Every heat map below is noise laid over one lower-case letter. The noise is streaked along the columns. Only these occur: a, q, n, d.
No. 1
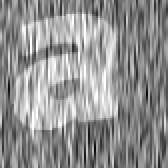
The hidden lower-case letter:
a
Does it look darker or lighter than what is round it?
lighter
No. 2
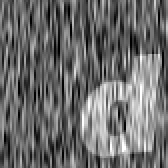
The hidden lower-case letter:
d
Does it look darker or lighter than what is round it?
lighter
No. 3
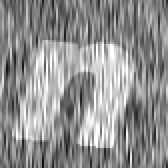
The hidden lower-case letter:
n
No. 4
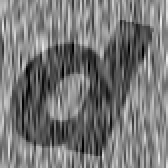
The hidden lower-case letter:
d
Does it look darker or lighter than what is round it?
darker
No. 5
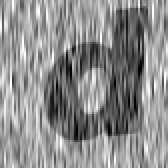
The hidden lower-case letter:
d
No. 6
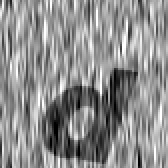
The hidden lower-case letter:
d
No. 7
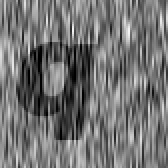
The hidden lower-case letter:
q
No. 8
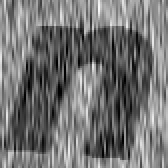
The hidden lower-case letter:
n
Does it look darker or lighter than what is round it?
darker
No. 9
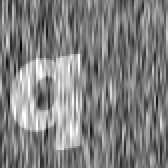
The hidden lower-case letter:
q
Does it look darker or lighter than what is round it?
lighter
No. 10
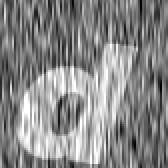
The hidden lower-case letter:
d
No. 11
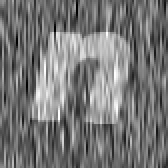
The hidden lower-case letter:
n
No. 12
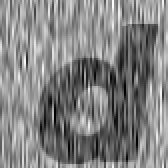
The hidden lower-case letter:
d
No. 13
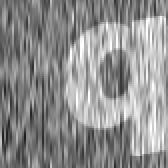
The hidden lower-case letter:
q
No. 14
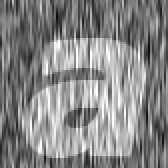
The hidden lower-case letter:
a
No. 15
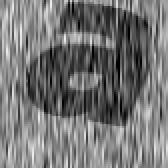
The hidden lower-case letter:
a
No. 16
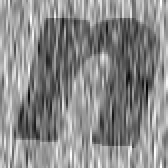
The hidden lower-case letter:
n
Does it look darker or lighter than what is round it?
darker
